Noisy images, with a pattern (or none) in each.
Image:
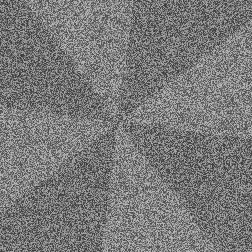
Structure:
spokes from one point
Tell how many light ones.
4
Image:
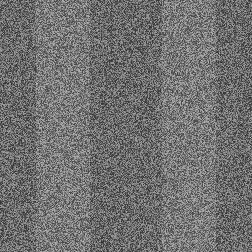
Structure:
vertical stripes
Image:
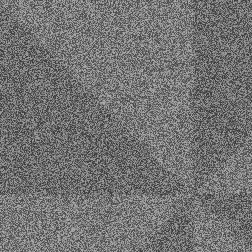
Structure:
spokes from one point
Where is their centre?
bottom right
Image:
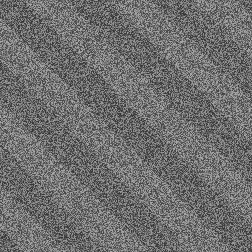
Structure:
diagonal stripes
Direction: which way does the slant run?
top left to bottom right
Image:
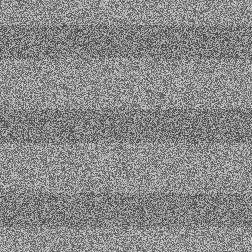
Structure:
horizontal stripes
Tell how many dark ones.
3
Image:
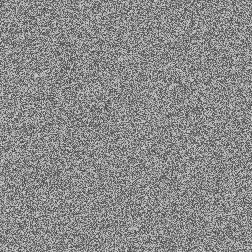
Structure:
only noise
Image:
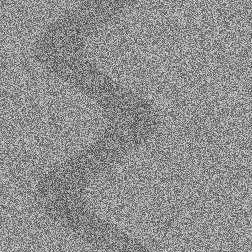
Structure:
a wavy band
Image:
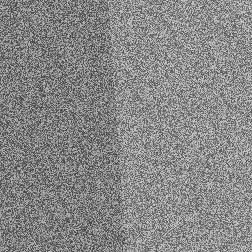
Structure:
a sharp edge
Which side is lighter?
right
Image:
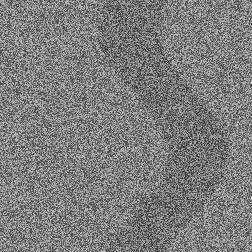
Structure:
a wavy band
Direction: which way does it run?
top to bottom
